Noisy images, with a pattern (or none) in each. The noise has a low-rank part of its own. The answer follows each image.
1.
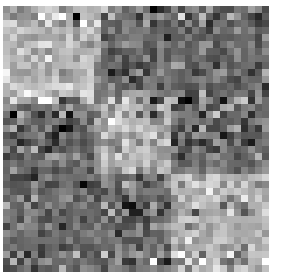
blocks along the diagonal
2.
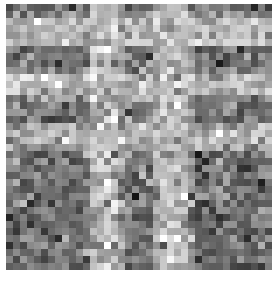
bands of rows crossing bands of columns
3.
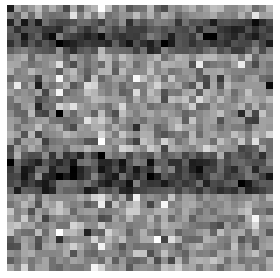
bands of rows
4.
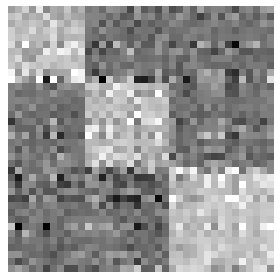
blocks along the diagonal
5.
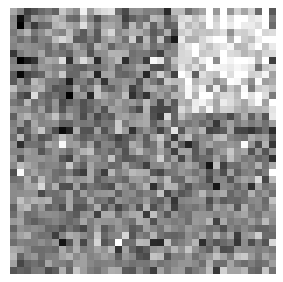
one block
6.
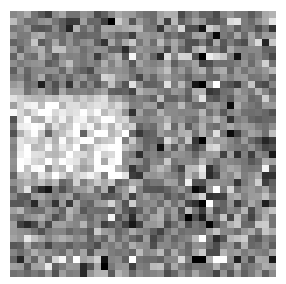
one block
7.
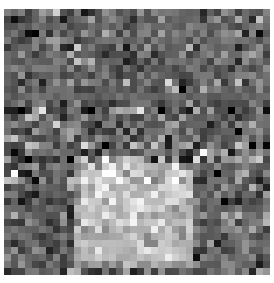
one block
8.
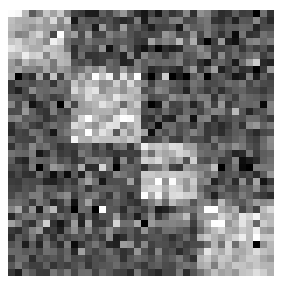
blocks along the diagonal
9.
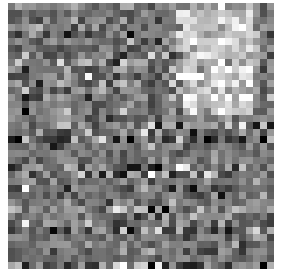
one block
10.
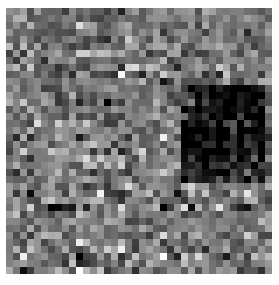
one block
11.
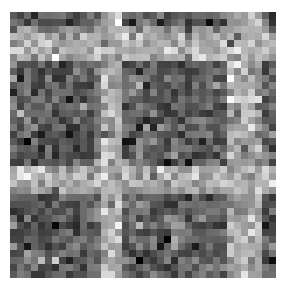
bands of rows crossing bands of columns
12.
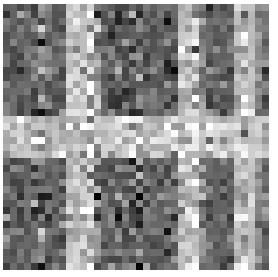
bands of rows crossing bands of columns
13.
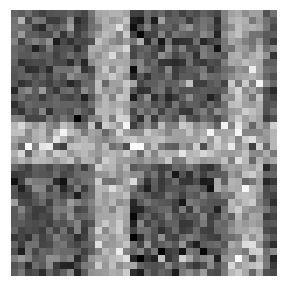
bands of rows crossing bands of columns
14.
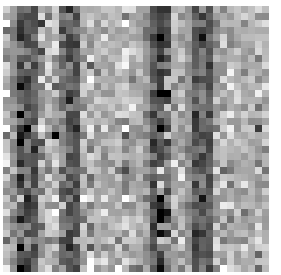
bands of columns
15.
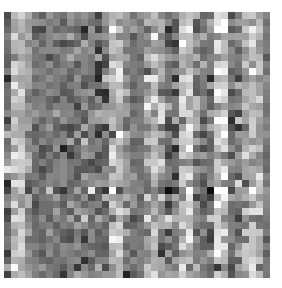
bands of columns
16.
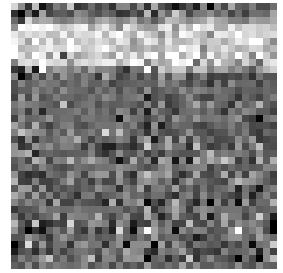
one band of rows
